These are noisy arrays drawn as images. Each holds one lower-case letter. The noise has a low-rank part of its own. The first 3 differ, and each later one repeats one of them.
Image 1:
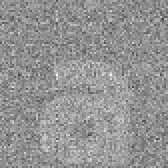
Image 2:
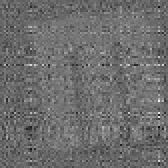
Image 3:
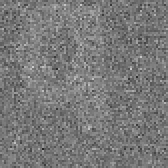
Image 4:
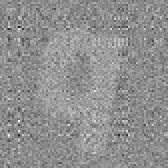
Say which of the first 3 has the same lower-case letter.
3
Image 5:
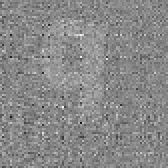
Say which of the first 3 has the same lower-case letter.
3
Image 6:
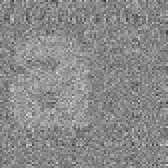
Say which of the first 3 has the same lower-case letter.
1
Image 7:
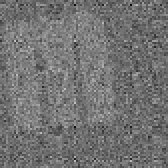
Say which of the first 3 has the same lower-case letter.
2
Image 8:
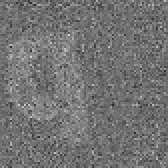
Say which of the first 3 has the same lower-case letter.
3
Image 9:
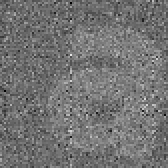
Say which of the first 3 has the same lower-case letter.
1
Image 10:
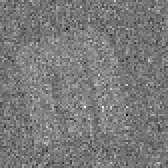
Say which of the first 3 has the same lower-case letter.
2
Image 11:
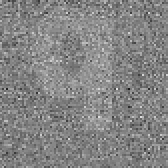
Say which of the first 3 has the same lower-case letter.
3
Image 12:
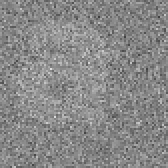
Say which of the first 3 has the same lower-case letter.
1
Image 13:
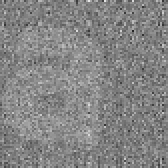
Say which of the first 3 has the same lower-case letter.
1
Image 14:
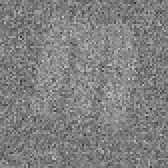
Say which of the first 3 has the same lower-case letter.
2
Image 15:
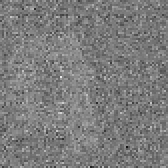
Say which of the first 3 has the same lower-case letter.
3
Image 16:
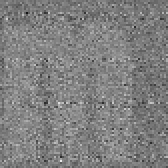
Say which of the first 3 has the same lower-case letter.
2
